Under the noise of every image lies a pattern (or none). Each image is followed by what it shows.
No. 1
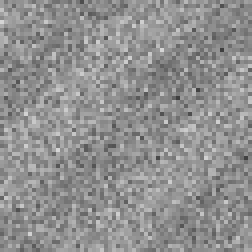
diagonal stripes
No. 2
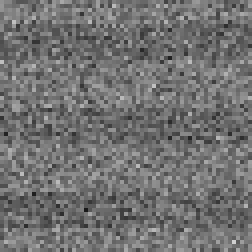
horizontal stripes
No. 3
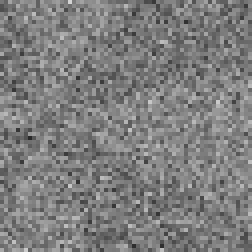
spokes from one point
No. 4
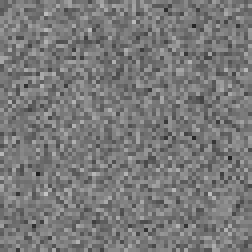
only noise
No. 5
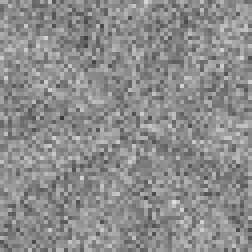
spokes from one point
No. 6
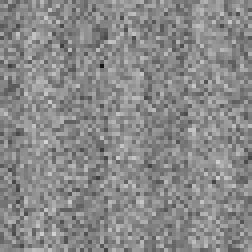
vertical stripes
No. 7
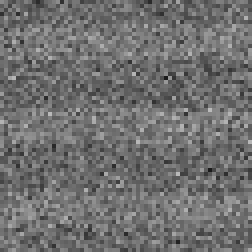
horizontal stripes
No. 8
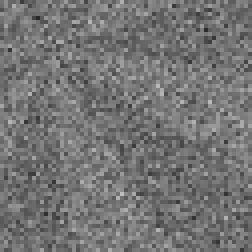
spokes from one point
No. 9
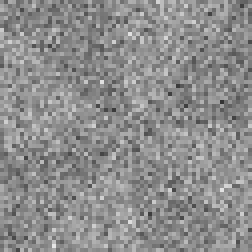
spokes from one point
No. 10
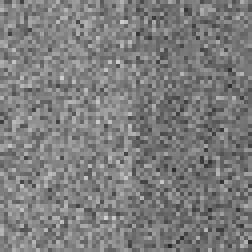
a sharp edge
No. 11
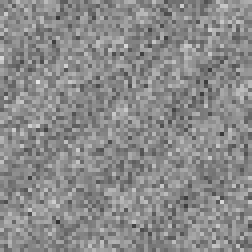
diagonal stripes
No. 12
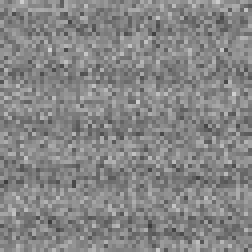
horizontal stripes
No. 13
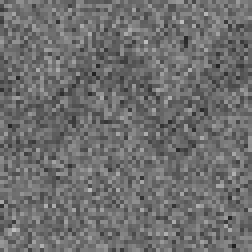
a wavy band
